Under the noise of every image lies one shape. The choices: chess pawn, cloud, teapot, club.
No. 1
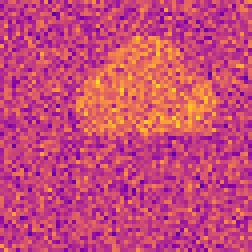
cloud
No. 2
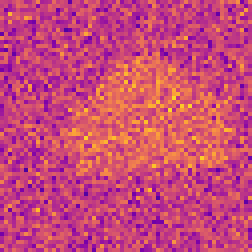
cloud
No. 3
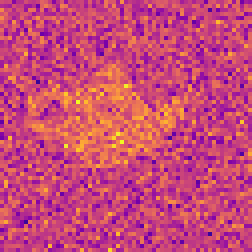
teapot
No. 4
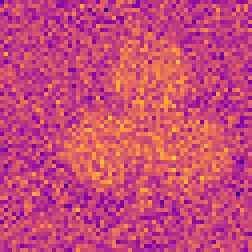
club
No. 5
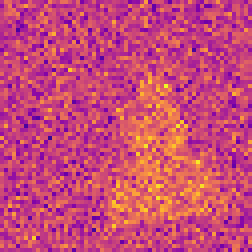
chess pawn
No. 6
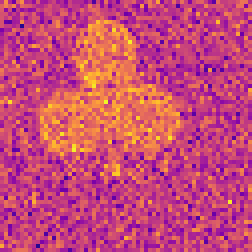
club
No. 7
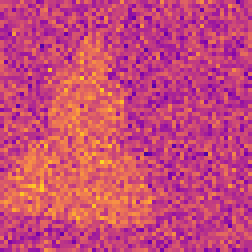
chess pawn
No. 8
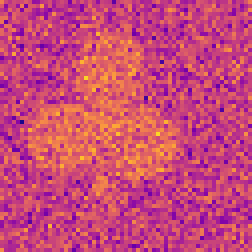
club
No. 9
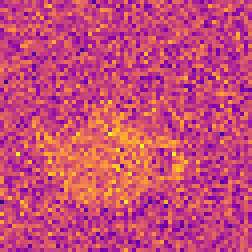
teapot
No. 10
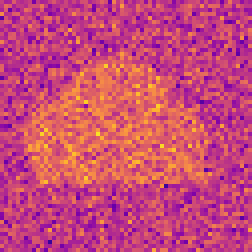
cloud
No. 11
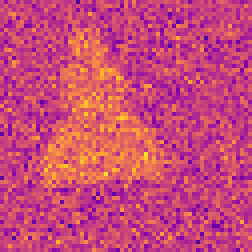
chess pawn
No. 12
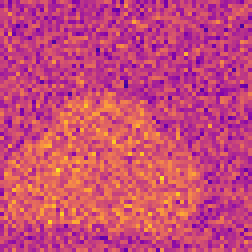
cloud
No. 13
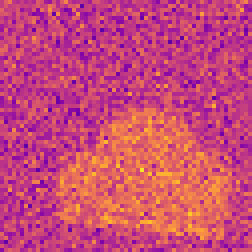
cloud
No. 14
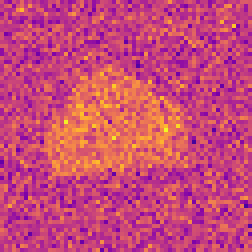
cloud
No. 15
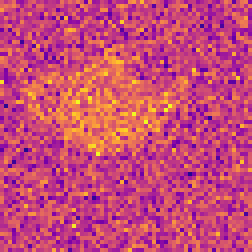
teapot
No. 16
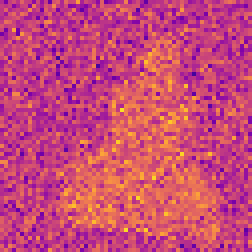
chess pawn
